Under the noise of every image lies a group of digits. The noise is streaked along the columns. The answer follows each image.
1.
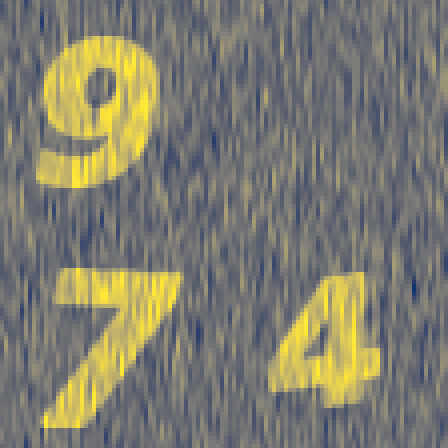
top left: light 9; bottom left: light 7; bottom right: light 4
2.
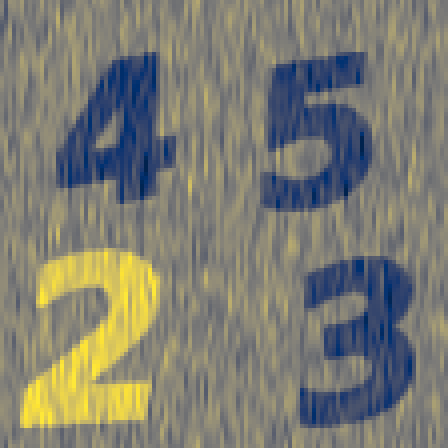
top left: dark 4; top right: dark 5; bottom left: light 2; bottom right: dark 3
